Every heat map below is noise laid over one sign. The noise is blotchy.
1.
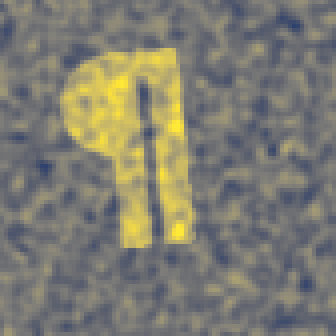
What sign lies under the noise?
pilcrow
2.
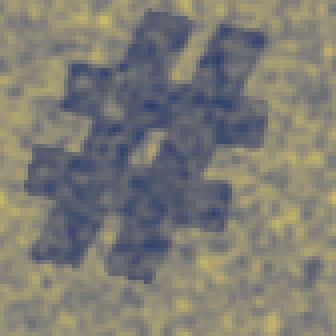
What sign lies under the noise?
hash sign
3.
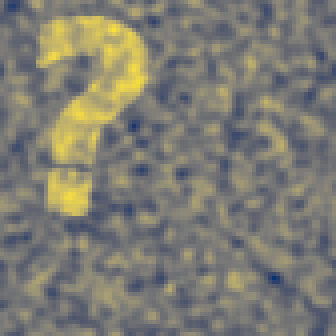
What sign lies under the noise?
question mark
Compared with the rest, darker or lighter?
lighter
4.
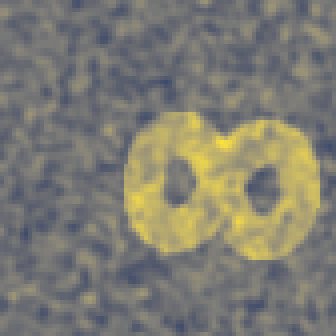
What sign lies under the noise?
infinity sign
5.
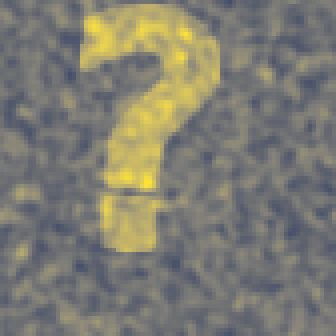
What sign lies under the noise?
question mark
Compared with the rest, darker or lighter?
lighter
